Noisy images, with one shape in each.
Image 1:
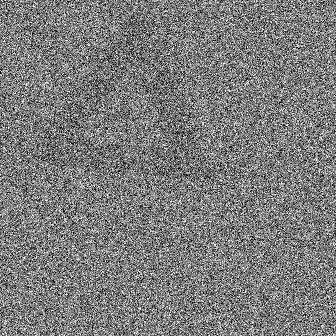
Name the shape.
triangle frame
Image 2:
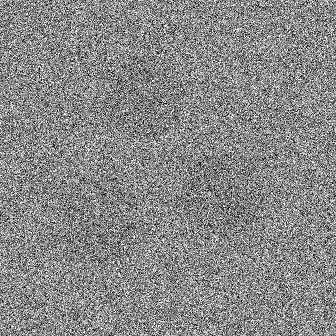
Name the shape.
three dots
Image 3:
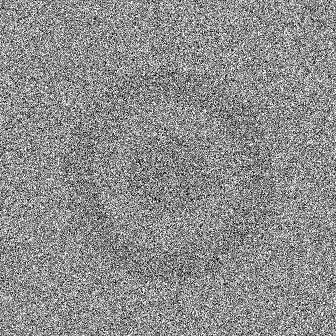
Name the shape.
bullseye
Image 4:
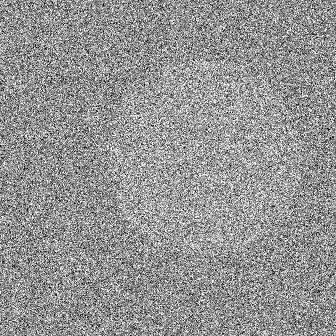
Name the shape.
disc
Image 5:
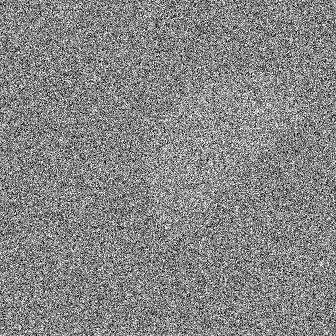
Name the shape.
half disc
